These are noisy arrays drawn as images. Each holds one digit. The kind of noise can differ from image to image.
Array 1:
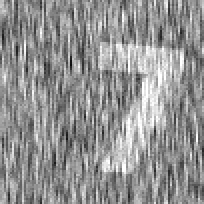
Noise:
streaked along the columns
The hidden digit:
7
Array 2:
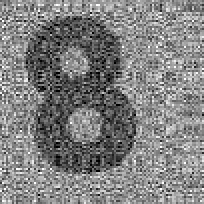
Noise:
low rank plus noise
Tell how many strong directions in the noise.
two
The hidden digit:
8
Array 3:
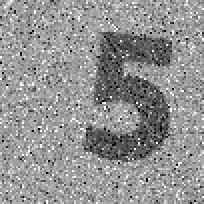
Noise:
heavy tails
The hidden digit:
5
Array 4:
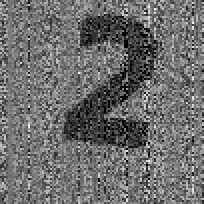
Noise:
columns of uneven size
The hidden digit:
2
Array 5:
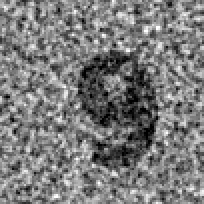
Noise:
blotchy
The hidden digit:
9
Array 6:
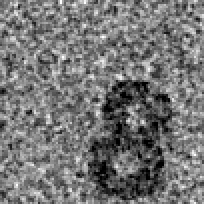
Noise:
blotchy
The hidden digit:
8
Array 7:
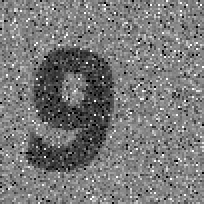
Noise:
heavy tails
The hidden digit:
9
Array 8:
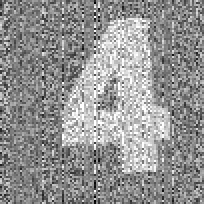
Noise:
columns of uneven size
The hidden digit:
4
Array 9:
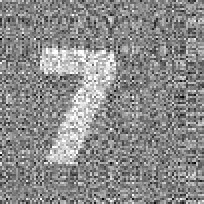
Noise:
low rank plus noise
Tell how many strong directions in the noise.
two
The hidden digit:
7
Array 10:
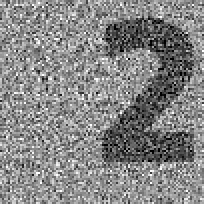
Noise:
low rank plus noise
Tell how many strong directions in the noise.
five to eight
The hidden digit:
2
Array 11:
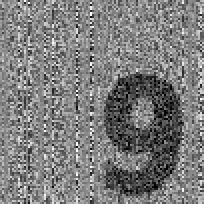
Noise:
columns of uneven size
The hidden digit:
9
